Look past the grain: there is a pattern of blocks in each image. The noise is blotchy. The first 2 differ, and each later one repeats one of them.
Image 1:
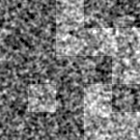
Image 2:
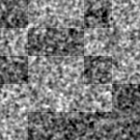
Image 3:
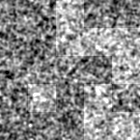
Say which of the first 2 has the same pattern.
1
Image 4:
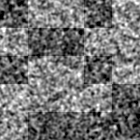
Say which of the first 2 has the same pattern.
2
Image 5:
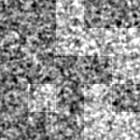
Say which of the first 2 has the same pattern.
1
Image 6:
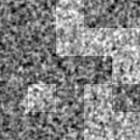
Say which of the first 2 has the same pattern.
1
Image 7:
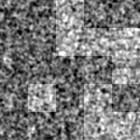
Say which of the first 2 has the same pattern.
1
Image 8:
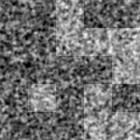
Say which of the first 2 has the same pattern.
1
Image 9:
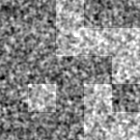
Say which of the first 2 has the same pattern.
1
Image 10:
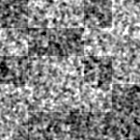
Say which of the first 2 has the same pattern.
2
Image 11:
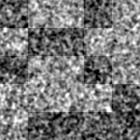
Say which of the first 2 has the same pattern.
2
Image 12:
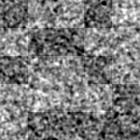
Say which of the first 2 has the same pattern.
2
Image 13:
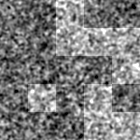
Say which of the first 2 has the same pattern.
1
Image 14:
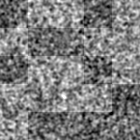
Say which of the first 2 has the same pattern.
2
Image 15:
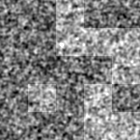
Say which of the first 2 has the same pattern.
1
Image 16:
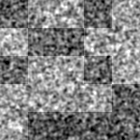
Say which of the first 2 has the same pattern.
2
